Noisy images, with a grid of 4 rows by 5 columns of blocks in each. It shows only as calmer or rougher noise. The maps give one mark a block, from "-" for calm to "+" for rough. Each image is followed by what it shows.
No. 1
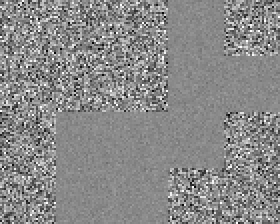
+ + + - +
+ + + - -
+ - - - +
+ - - + +
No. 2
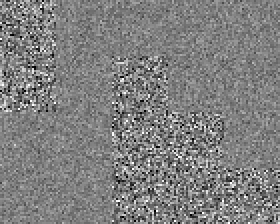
+ - - - -
+ - + - -
- - + + -
- - + + +
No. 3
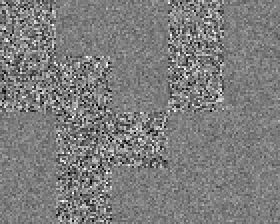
+ - - + -
+ + - + -
- + + - -
- + - - -
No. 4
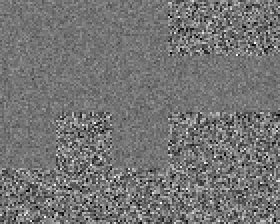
- - - + +
- - - - -
- + - + +
+ + + + +
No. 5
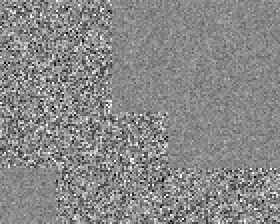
+ + - - -
+ + - - -
+ + + - -
- + + + +
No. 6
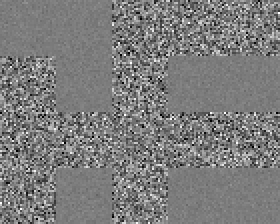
- - + + +
+ - + - -
+ + + + +
+ - + - -
